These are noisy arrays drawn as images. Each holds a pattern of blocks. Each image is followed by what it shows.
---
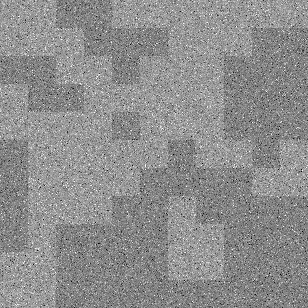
no symmetry
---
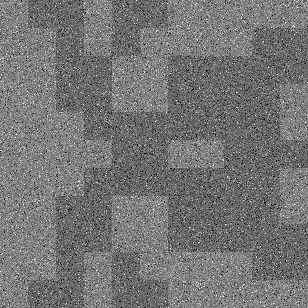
top and bottom mirror each other
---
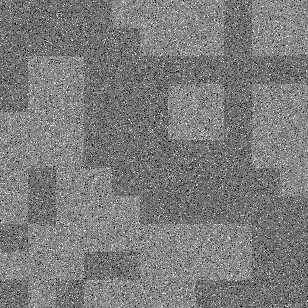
mirrored about the diagonal from the bottom left
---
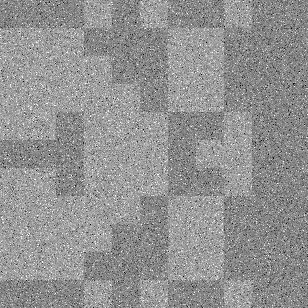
top and bottom mirror each other
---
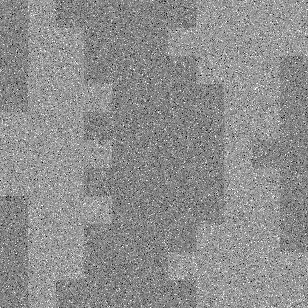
top and bottom mirror each other
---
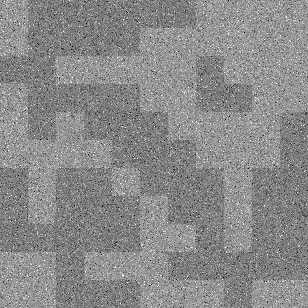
mirrored about the diagonal from the bottom left
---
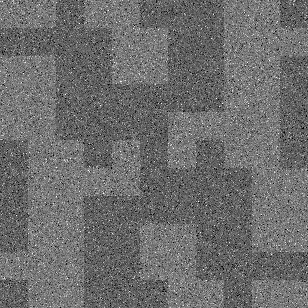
the same after a half turn
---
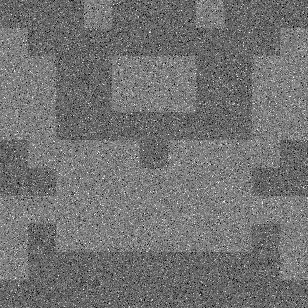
left and right mirror each other
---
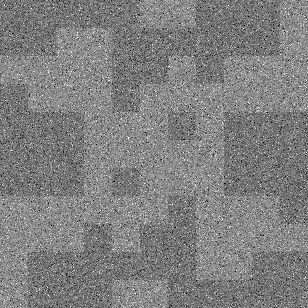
the same after a half turn
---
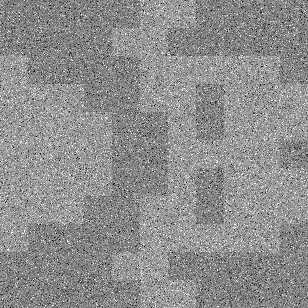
top and bottom mirror each other
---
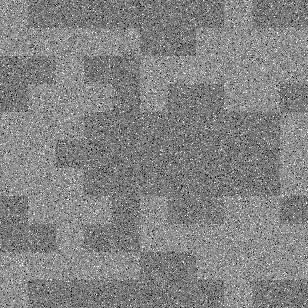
top and bottom mirror each other
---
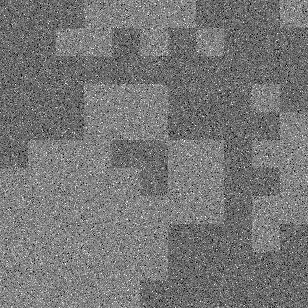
mirrored about the diagonal from the bottom left
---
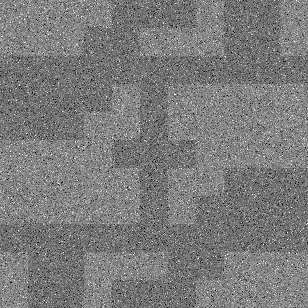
the same after a half turn
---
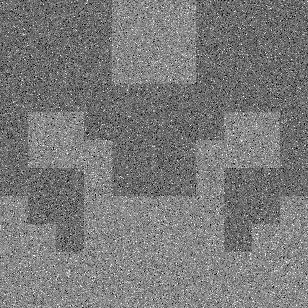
left and right mirror each other
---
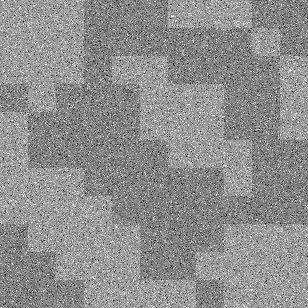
mirrored about the diagonal from the bottom left
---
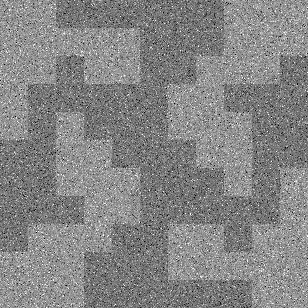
the same after a half turn
